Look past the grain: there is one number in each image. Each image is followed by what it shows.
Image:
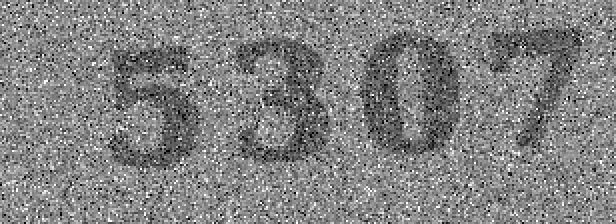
5307
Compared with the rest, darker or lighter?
darker
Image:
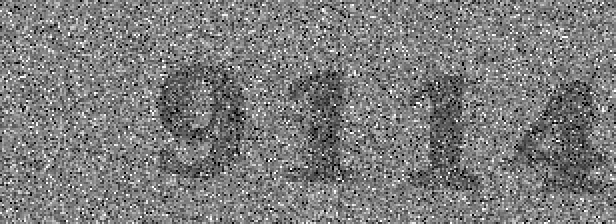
9114
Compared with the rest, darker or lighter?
darker
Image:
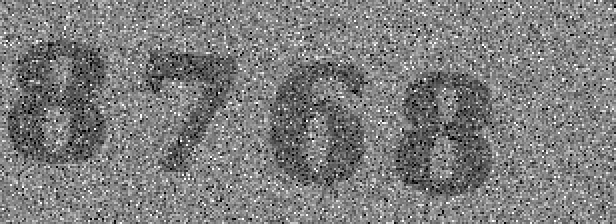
8768
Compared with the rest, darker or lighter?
darker
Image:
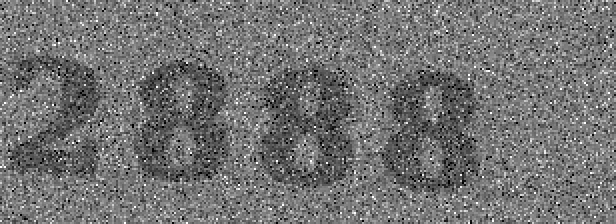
2888
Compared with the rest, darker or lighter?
darker
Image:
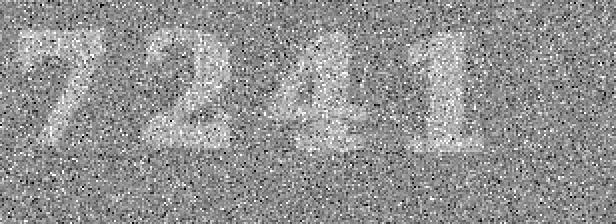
7241
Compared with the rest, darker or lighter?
lighter
